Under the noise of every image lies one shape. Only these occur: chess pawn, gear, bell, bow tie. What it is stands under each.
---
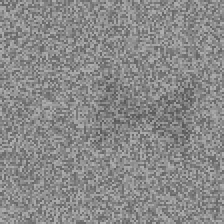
bow tie
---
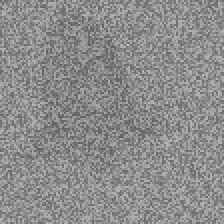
bell
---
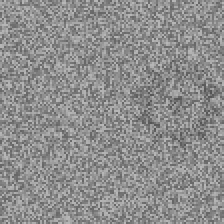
gear
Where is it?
middle right
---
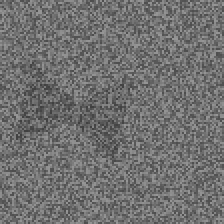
bow tie
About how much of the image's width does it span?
half
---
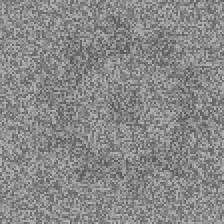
gear
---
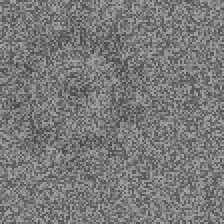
gear
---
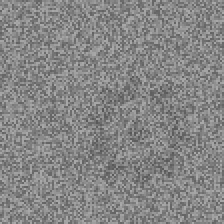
gear
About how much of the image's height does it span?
half
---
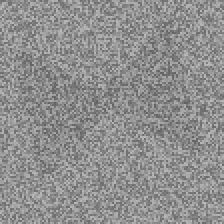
bow tie
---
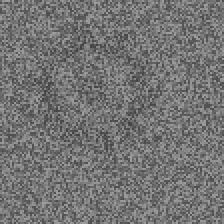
gear
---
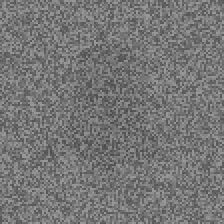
bell
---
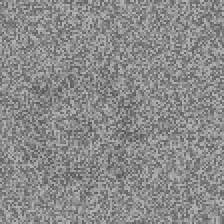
gear
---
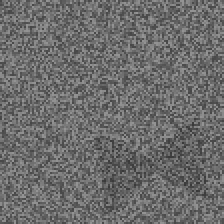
bow tie
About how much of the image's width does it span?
half
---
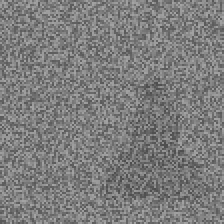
chess pawn
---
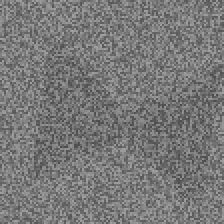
bow tie
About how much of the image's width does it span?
nearly all
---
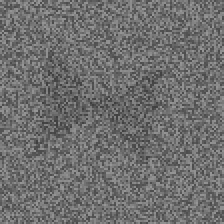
bow tie
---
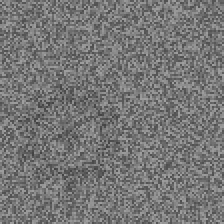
gear
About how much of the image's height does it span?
half
